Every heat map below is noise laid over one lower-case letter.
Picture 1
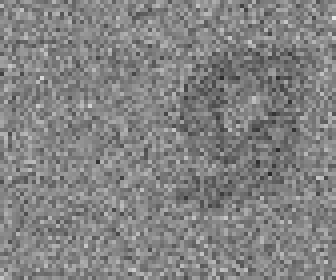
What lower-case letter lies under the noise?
g
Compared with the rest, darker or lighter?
darker
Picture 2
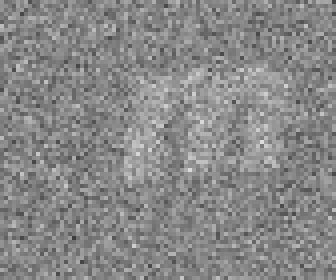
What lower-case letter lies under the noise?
m
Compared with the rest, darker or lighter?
lighter
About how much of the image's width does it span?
half
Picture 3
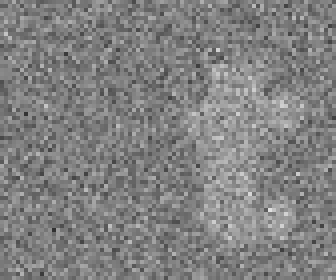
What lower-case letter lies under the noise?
t
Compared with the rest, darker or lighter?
lighter
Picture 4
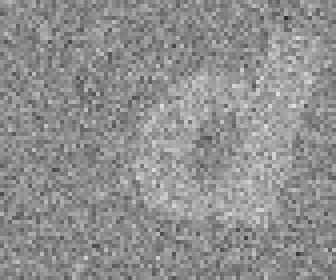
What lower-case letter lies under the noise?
d
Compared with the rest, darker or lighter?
lighter
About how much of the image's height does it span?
two thirds
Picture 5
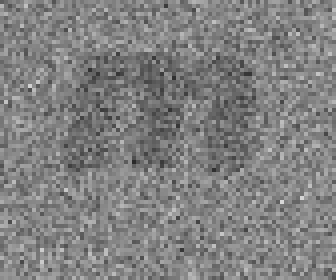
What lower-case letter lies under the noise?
m
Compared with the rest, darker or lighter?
darker
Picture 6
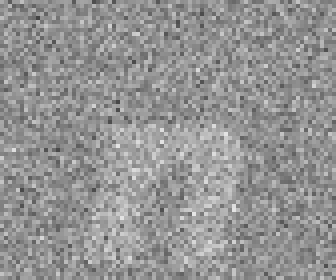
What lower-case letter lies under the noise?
n
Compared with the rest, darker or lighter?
lighter
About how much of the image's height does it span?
half
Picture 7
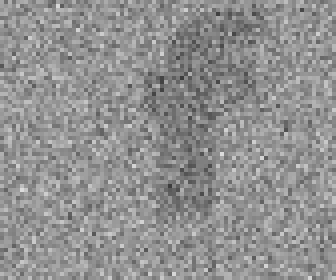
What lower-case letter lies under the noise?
f
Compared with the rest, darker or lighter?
darker
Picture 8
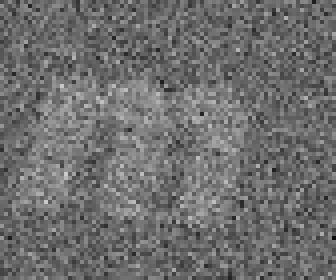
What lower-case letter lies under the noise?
m
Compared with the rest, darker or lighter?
lighter
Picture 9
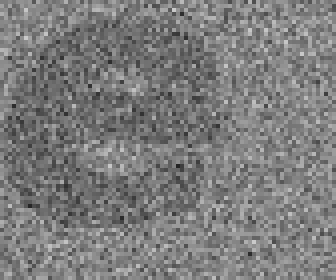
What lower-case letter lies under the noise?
e
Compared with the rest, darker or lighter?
darker
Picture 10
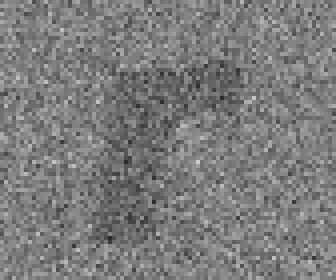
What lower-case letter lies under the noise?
r
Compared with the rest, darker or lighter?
darker
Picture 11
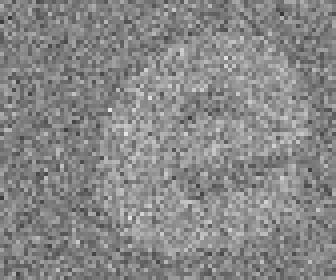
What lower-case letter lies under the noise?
e
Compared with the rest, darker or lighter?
lighter
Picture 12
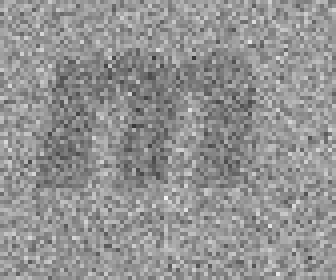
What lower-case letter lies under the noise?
m
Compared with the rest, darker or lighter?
darker
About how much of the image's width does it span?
two thirds
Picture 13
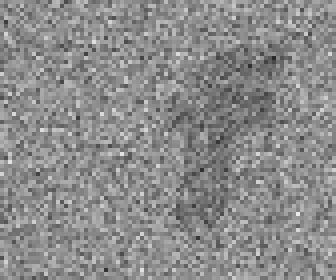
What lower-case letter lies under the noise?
f
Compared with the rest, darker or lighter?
darker
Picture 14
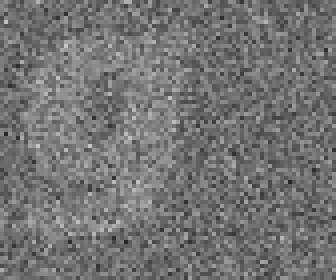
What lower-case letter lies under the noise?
g
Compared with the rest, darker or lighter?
lighter
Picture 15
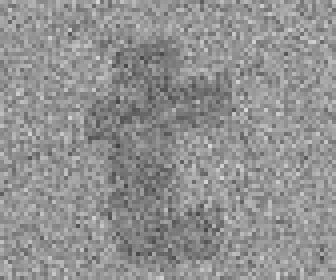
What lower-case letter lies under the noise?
t
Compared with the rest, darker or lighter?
darker
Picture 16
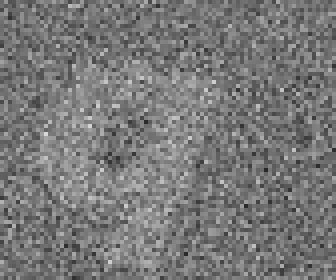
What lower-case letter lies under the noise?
q
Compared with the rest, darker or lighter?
lighter
